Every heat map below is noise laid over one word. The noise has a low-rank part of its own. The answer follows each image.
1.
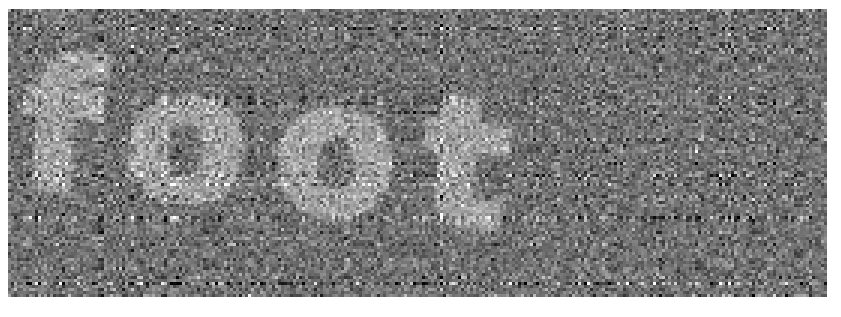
foot
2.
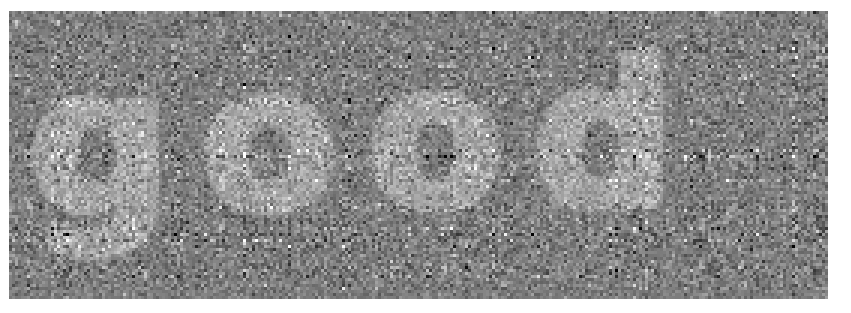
good
